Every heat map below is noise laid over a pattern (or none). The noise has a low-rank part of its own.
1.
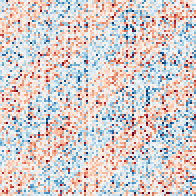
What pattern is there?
diagonal stripes
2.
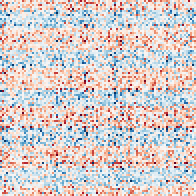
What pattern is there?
horizontal stripes
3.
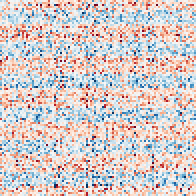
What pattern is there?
horizontal stripes
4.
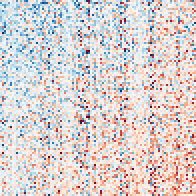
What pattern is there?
a smooth slope
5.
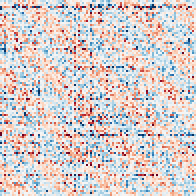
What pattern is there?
diagonal stripes
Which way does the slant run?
top left to bottom right
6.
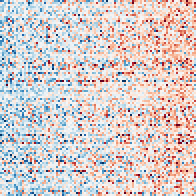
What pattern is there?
a smooth slope
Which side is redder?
right
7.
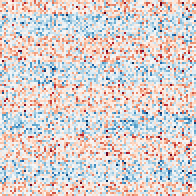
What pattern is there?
horizontal stripes
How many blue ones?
4
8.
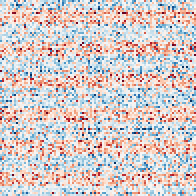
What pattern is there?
horizontal stripes
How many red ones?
6
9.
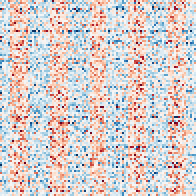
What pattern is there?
vertical stripes
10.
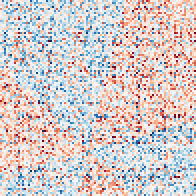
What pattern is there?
spokes from one point
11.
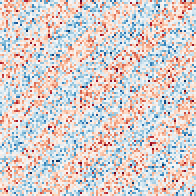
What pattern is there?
diagonal stripes
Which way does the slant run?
bottom left to top right
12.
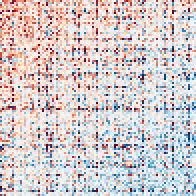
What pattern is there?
a smooth slope
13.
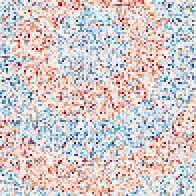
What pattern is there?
rings round one point
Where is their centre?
top middle
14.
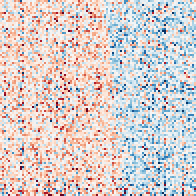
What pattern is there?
a sharp edge
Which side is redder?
left
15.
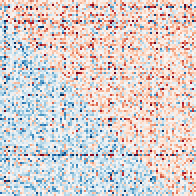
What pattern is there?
a sharp edge
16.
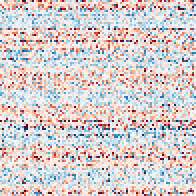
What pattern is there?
horizontal stripes
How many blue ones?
5
